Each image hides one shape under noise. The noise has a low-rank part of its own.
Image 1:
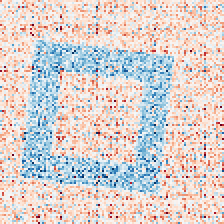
square frame
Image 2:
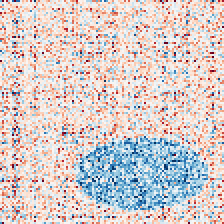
ellipse
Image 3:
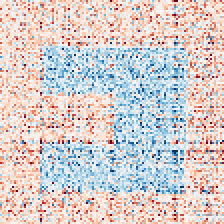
square with a notch
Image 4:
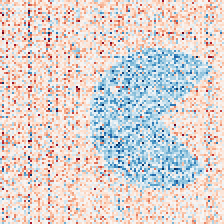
disc with a wedge cut out
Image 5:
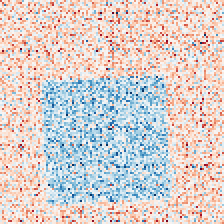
square
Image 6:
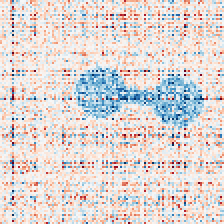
dumbbell
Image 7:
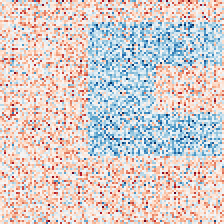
square with a notch
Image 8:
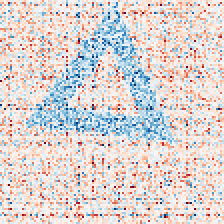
triangle frame
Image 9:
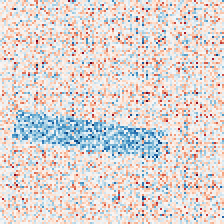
bar
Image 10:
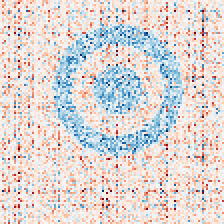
bullseye
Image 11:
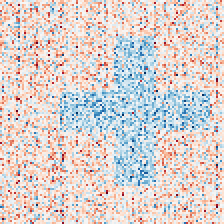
cross
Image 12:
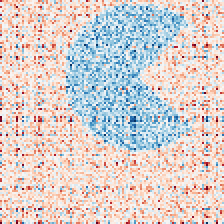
disc with a wedge cut out
